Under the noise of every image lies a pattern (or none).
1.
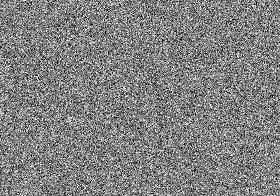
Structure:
only noise
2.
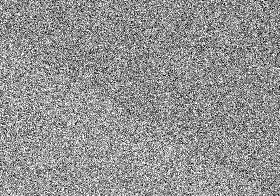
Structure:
a sharp edge
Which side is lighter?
bottom left
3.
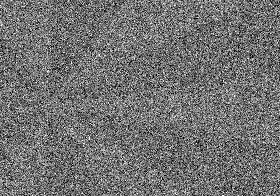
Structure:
spokes from one point
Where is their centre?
middle left
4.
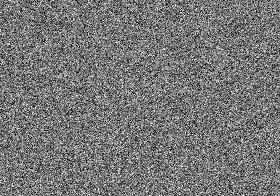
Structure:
only noise
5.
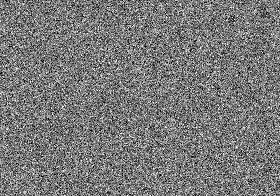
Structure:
only noise
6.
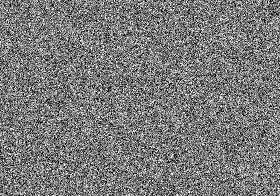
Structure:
only noise
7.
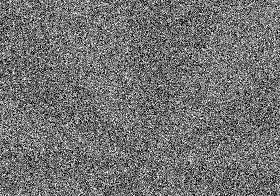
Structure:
spokes from one point
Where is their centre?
bottom middle
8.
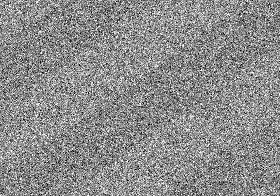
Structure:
diagonal stripes
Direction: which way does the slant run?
bottom left to top right
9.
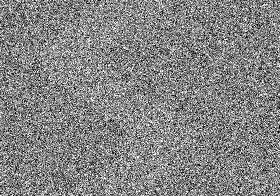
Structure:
a wavy band
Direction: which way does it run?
top to bottom
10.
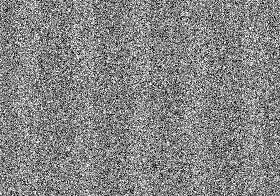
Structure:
vertical stripes
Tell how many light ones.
5
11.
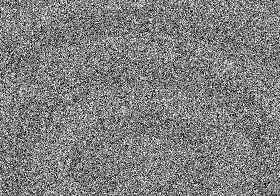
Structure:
rings round one point
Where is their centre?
bottom middle
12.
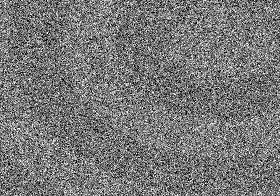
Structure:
rings round one point
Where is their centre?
top right
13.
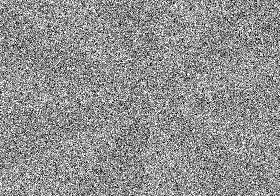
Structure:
spokes from one point
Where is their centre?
centre
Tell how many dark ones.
7
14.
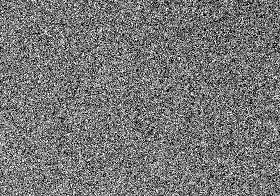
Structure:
a smooth slope
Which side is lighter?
bottom left
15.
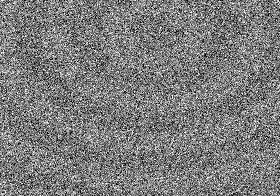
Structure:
rings round one point
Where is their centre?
top middle
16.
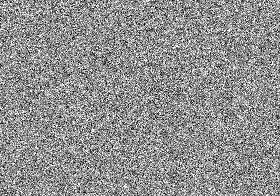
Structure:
only noise
